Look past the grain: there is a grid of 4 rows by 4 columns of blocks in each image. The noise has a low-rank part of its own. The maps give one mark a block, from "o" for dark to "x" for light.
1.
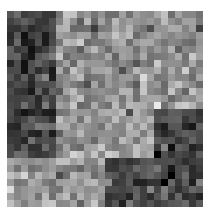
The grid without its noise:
o x x x
o x x x
o x x o
x x o o
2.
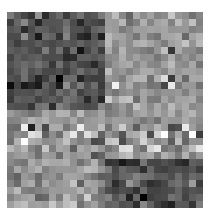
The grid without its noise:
o o x x
o o x x
x x x x
x x o o
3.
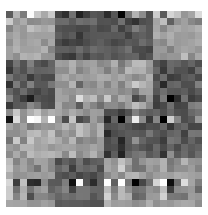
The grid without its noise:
x o o x
o x x o
x x o o
x o x x
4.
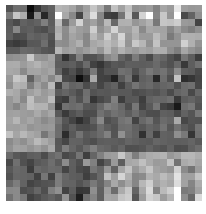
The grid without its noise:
o x x x
x o o o
x o o o
o o x x
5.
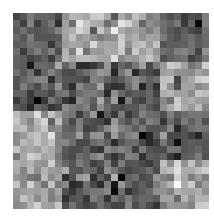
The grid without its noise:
o x x o
o o o x
x o o o
x o o x
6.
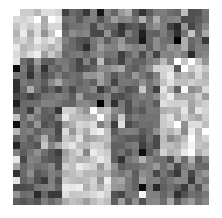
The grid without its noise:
x o o o
o o o x
o x o x
o x o o
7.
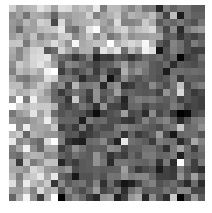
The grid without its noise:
x x x o
x o o o
x o o o
x o o o
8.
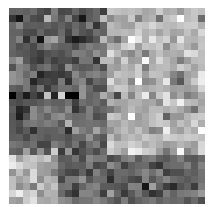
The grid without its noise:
o o x x
o o x x
o o x x
x o o o
